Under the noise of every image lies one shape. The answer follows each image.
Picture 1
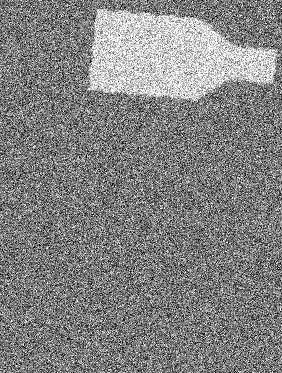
bottle
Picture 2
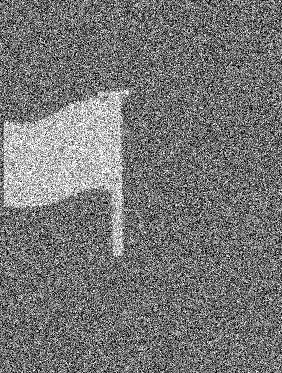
flag
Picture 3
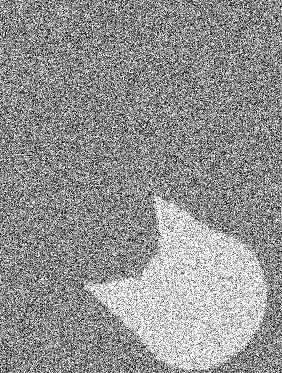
cat's head
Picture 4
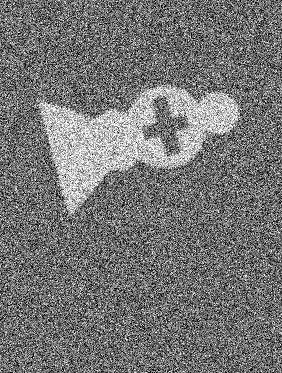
chess bishop
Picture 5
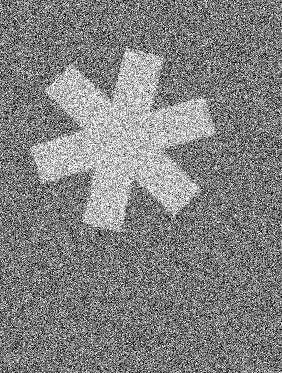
asterisk
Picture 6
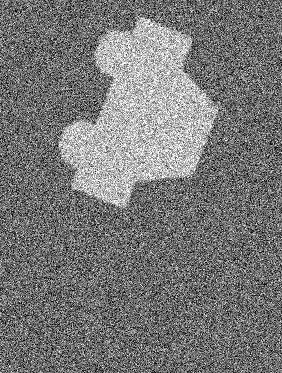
car
